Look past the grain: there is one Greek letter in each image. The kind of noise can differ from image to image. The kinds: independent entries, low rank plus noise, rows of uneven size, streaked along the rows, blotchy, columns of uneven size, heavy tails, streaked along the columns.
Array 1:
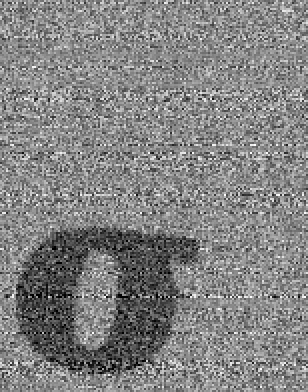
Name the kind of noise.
rows of uneven size
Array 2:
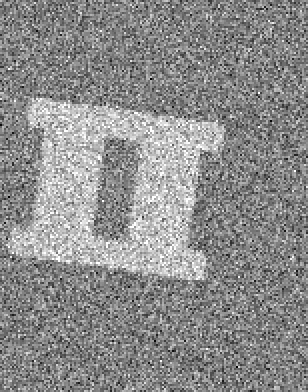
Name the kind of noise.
independent entries
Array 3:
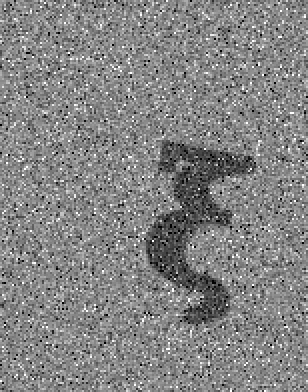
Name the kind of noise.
heavy tails
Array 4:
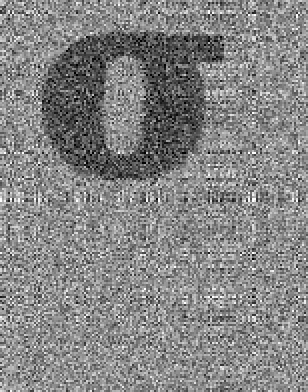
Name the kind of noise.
low rank plus noise
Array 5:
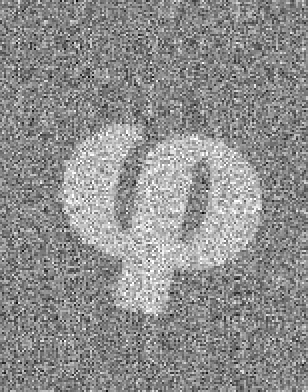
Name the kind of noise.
low rank plus noise
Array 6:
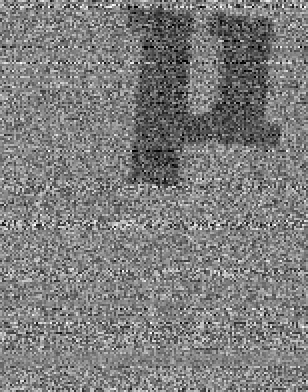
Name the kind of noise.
rows of uneven size
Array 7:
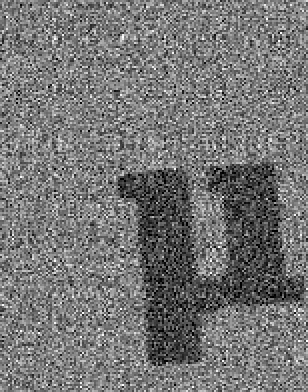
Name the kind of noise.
low rank plus noise
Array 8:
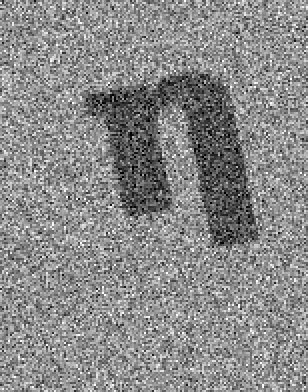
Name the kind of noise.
independent entries
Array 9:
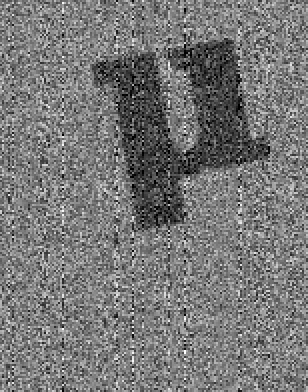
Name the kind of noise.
columns of uneven size
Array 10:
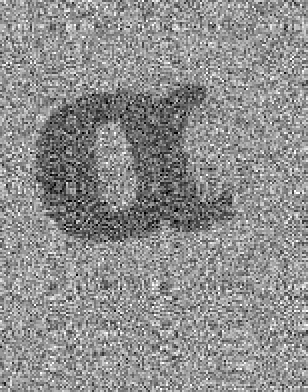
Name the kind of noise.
low rank plus noise
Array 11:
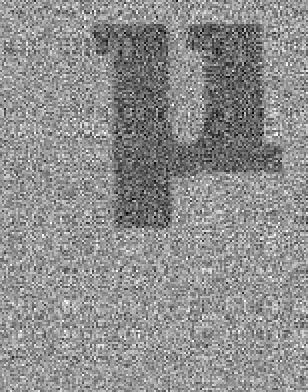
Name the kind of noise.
low rank plus noise
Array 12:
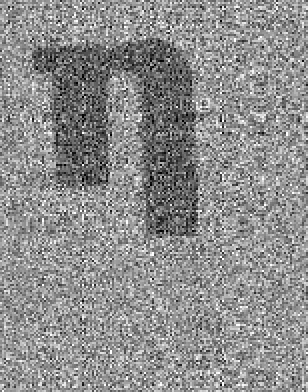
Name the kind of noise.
low rank plus noise
